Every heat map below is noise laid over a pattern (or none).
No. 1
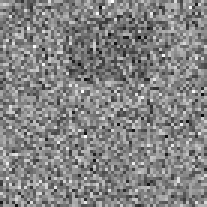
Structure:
one block
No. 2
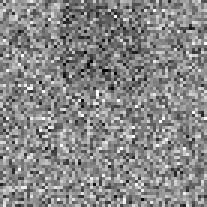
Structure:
one block
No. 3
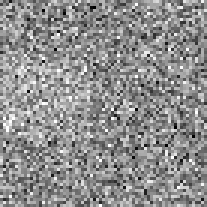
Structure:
one block
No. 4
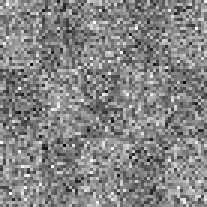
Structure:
a checkerboard
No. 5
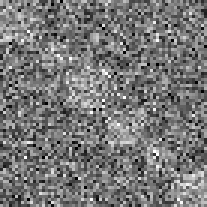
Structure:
blocks along the diagonal
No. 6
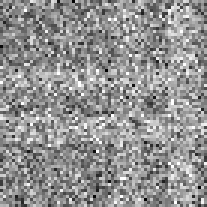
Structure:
bands of rows crossing bands of columns
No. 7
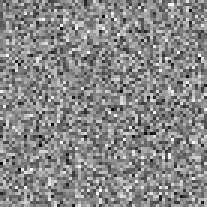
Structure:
only noise
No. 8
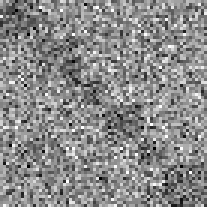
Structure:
blocks along the diagonal
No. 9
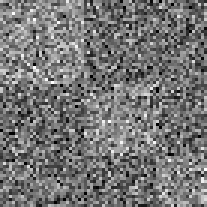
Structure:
blocks along the diagonal
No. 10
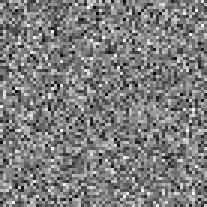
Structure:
only noise
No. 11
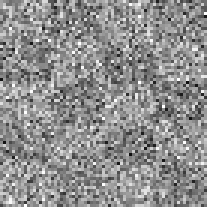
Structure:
a checkerboard
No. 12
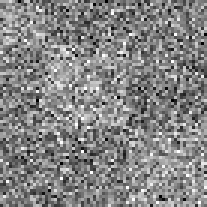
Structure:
blocks along the diagonal
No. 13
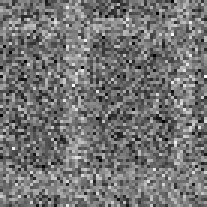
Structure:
bands of rows crossing bands of columns
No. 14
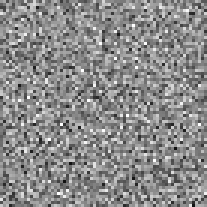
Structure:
only noise
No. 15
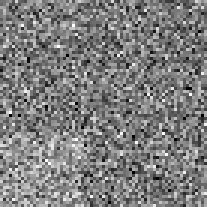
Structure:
one block
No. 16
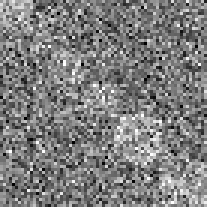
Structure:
blocks along the diagonal
